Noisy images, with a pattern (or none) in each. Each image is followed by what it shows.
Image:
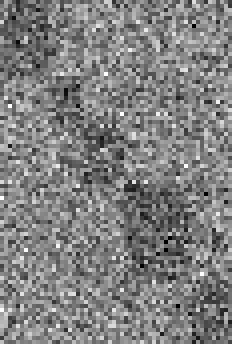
blocks along the diagonal
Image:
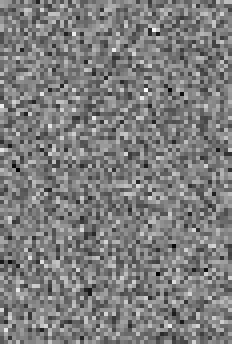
only noise
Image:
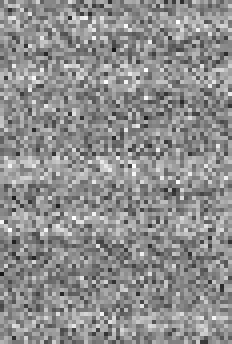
bands of rows
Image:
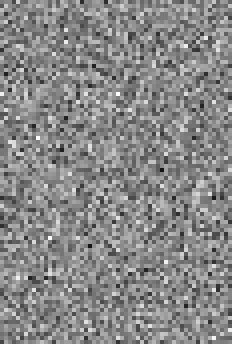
only noise
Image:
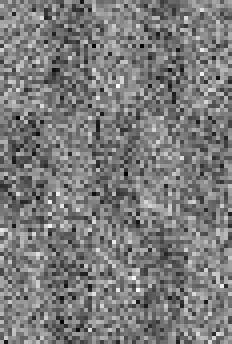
a checkerboard
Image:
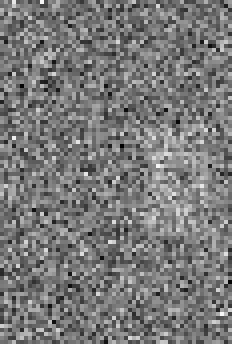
one block
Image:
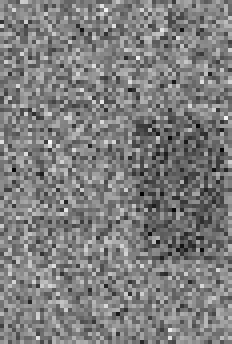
one block
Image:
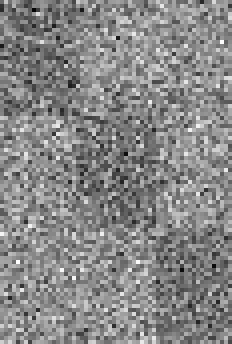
blocks along the diagonal
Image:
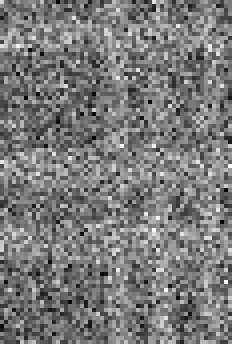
bands of rows crossing bands of columns
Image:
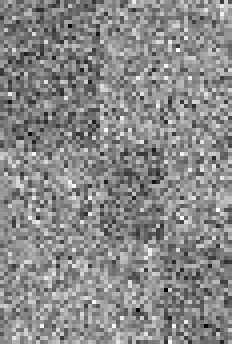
blocks along the diagonal
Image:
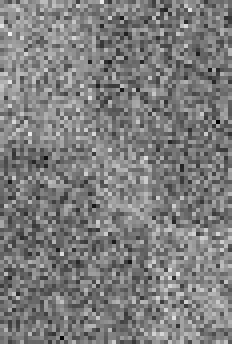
blocks along the diagonal
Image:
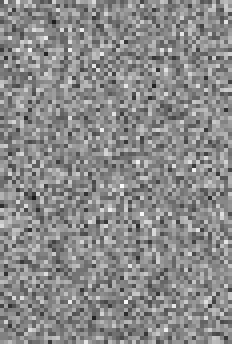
only noise
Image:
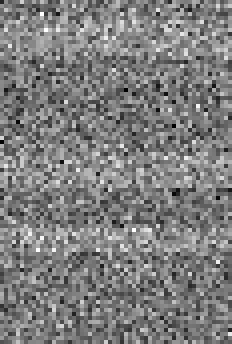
bands of rows
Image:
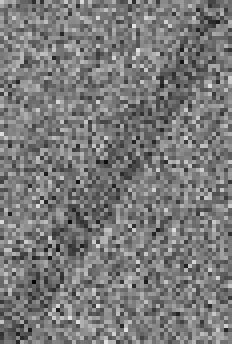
a diagonal band
